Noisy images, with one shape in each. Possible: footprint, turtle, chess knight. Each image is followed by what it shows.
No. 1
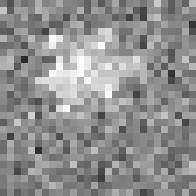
turtle
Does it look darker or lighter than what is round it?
lighter
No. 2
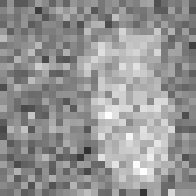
footprint
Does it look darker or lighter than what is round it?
lighter
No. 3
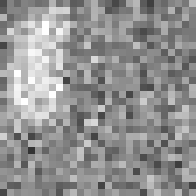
footprint
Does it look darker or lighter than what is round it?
lighter
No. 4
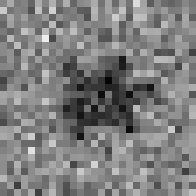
turtle
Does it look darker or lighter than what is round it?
darker
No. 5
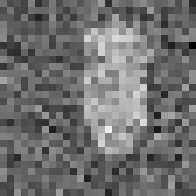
footprint
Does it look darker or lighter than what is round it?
lighter
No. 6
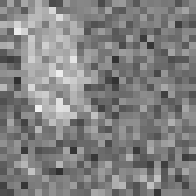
footprint
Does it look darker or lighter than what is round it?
lighter
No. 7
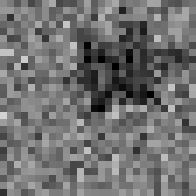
turtle
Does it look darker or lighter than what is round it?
darker
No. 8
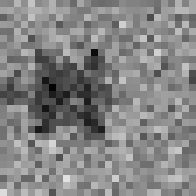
turtle
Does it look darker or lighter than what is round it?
darker
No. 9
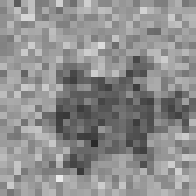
turtle
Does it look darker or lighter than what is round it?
darker
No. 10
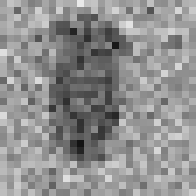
footprint
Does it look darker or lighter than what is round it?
darker
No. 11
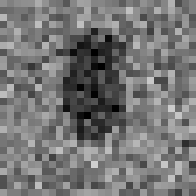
footprint
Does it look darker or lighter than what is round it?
darker
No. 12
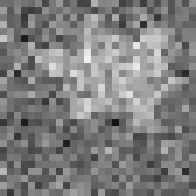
turtle
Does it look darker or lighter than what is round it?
lighter
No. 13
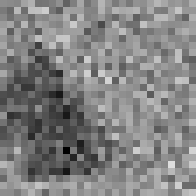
chess knight
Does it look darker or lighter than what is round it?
darker
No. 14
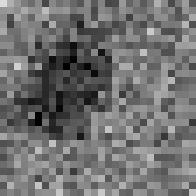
chess knight
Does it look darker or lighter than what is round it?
darker
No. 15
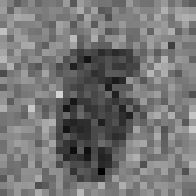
footprint
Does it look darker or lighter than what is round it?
darker
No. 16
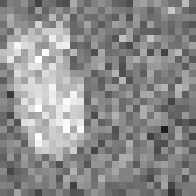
footprint
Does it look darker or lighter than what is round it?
lighter
